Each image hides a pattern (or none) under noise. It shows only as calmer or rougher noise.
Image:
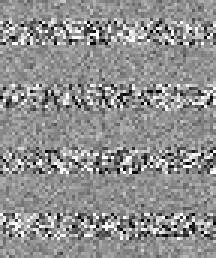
horizontal stripes
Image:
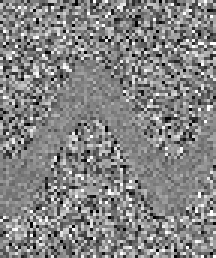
a wavy band
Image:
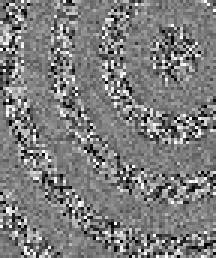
rings round one point
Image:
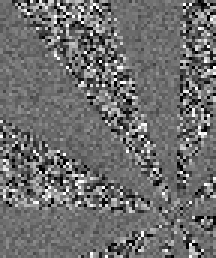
spokes from one point
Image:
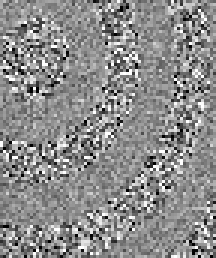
rings round one point
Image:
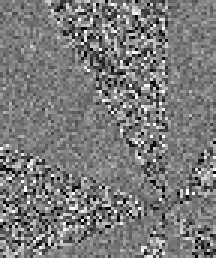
spokes from one point
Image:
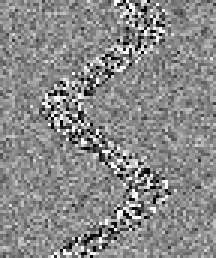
a wavy band
